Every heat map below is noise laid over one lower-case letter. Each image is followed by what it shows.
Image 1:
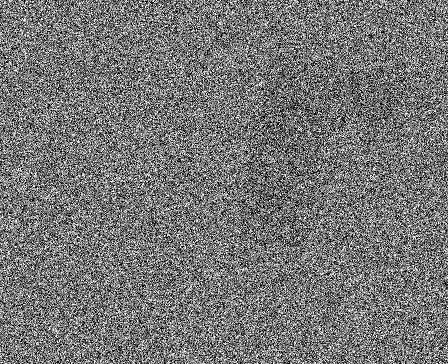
r
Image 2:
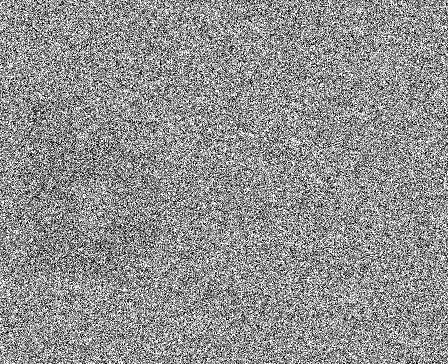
b
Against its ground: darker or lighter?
darker
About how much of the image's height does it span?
half
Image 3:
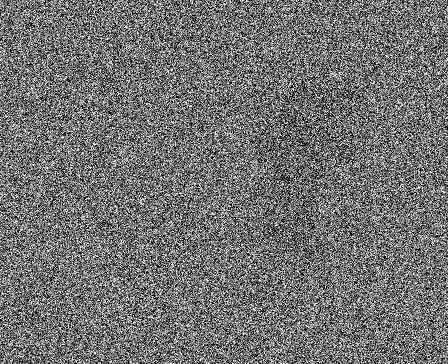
f
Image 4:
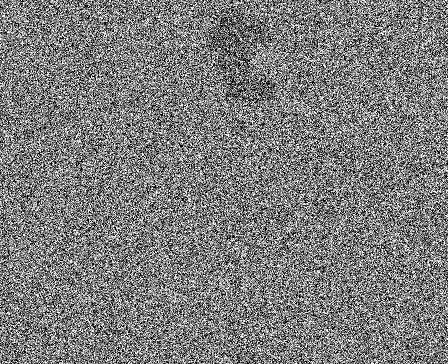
t
